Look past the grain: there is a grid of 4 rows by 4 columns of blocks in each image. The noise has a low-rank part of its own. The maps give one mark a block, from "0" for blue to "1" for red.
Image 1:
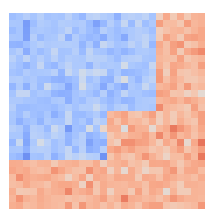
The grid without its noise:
0 0 0 1
0 0 0 1
0 0 1 1
1 1 1 1
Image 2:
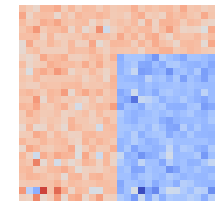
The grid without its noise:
1 1 1 1
1 1 0 0
1 1 0 0
1 1 0 0
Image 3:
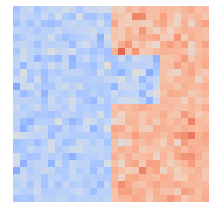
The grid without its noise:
0 0 1 1
0 0 0 1
0 0 1 1
0 0 1 1
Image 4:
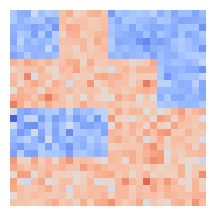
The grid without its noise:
0 1 0 0
1 1 1 0
0 0 1 1
1 1 1 1
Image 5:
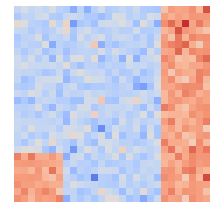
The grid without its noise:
0 0 0 1
0 0 0 1
0 0 0 1
1 0 0 1
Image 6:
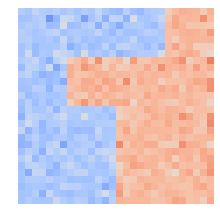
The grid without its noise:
0 0 0 1
0 1 1 1
0 0 1 1
0 0 1 1
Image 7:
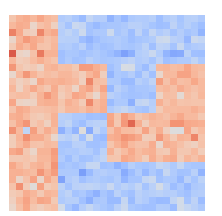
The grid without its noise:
1 0 0 0
1 1 0 1
1 0 1 1
1 0 0 0
